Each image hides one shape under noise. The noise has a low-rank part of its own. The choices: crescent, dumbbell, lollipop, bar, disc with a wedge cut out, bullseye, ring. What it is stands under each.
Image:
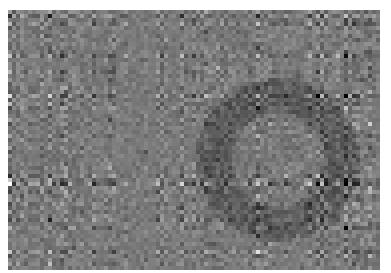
ring
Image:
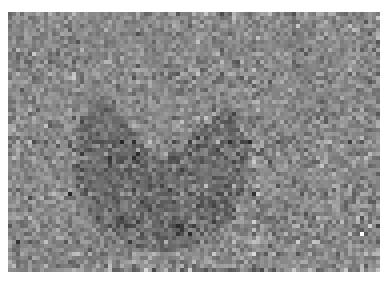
disc with a wedge cut out
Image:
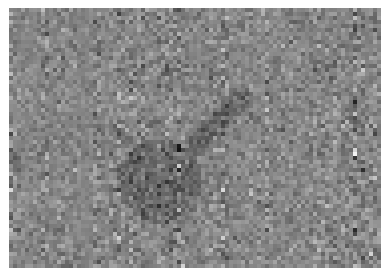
lollipop
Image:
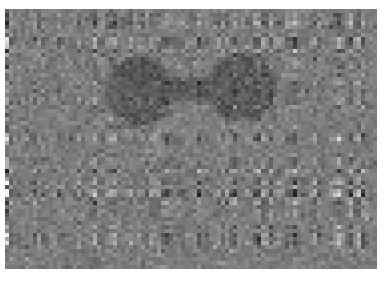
dumbbell
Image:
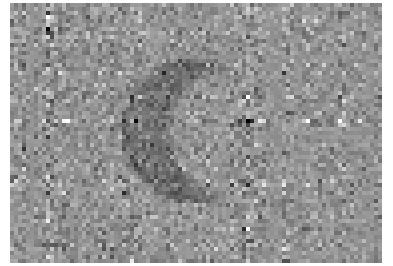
crescent
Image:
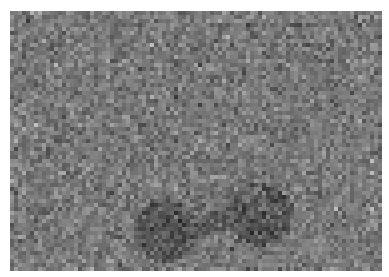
dumbbell
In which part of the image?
bottom middle
